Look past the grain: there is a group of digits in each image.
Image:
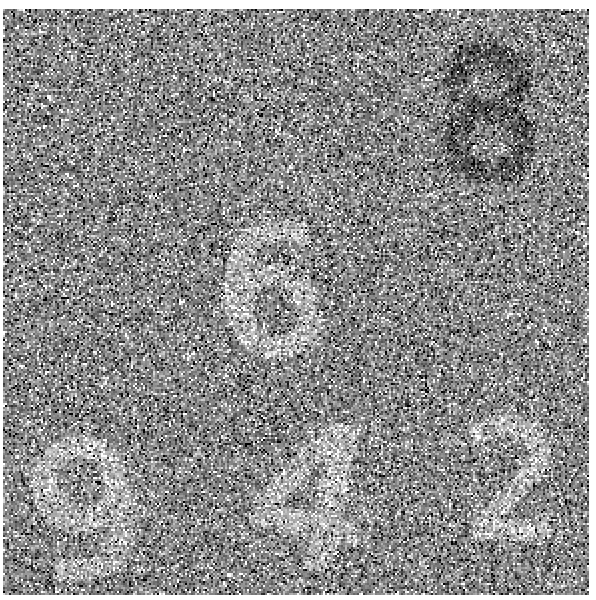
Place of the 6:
centre
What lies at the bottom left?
9
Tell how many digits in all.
5
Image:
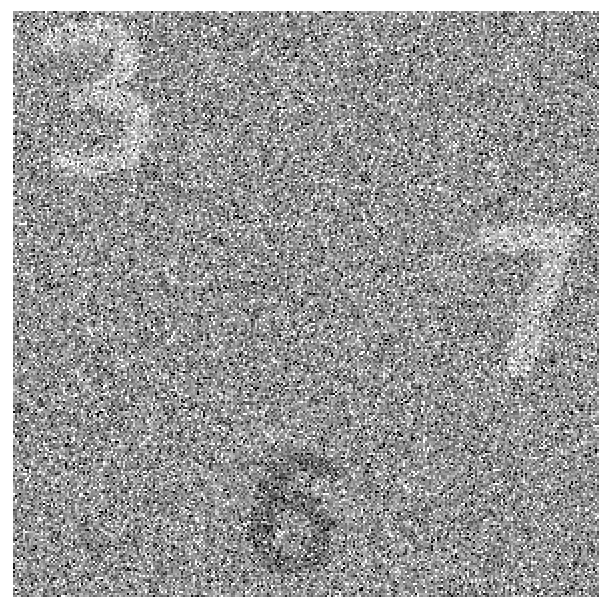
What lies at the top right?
nothing
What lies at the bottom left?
nothing
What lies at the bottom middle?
6
